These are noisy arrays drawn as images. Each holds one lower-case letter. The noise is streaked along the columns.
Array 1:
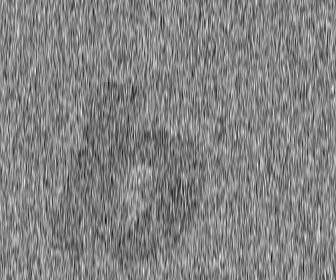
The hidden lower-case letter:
b
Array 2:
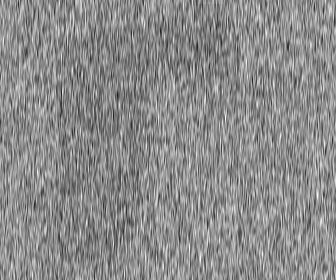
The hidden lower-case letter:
r
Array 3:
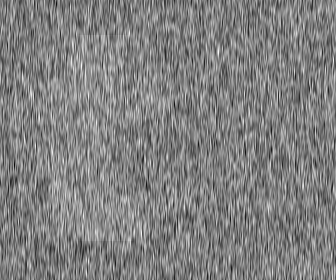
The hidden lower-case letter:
t
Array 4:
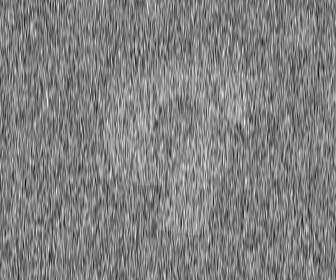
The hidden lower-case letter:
q
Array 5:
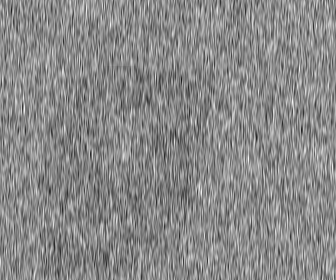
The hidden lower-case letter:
g
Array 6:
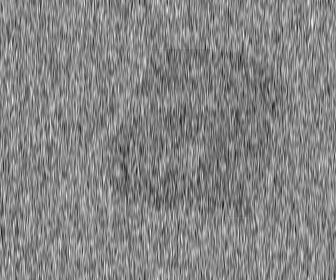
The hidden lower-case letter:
a
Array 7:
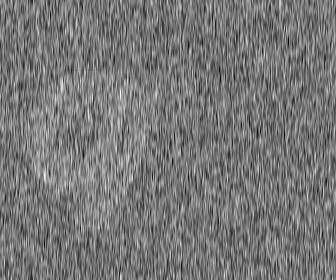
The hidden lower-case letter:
q
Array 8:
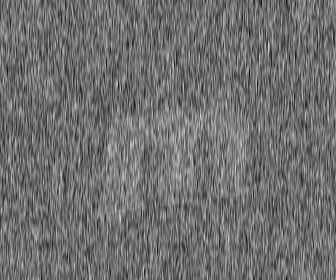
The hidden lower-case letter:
m
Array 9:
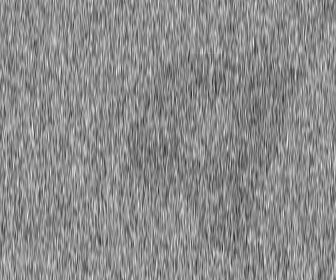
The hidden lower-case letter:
q
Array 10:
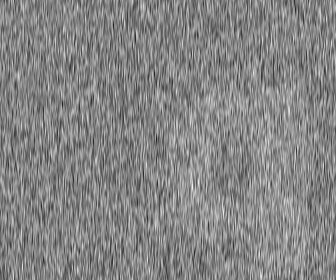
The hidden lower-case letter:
q
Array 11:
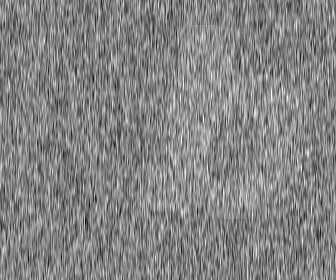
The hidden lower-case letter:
b
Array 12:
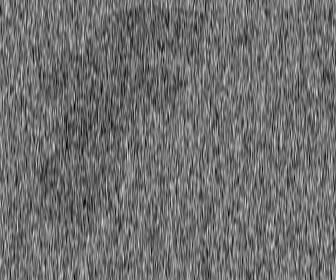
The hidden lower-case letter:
f
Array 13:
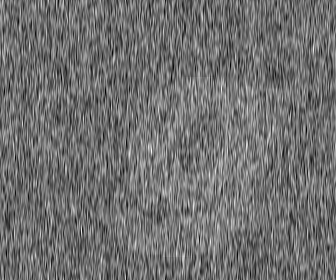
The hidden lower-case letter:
g
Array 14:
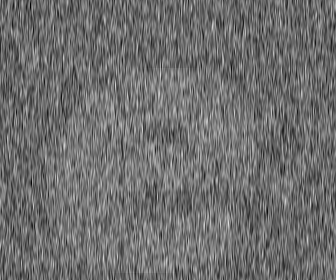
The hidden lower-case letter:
e
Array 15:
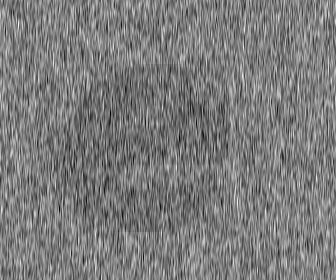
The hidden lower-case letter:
e
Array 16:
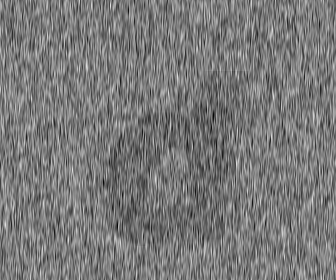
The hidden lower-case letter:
d
